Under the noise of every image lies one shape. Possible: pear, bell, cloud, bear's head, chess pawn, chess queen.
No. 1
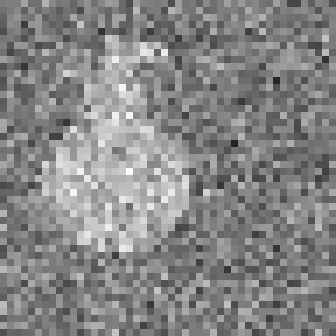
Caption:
light pear
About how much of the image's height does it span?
two thirds
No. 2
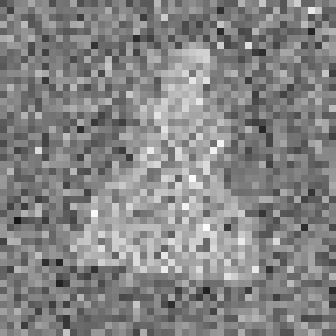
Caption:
light chess pawn
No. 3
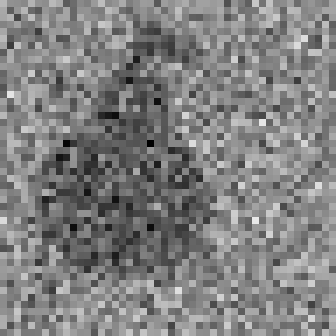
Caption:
dark pear
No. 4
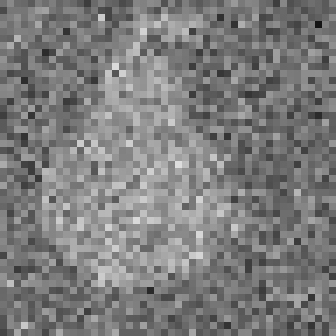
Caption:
light pear
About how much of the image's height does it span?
nearly all
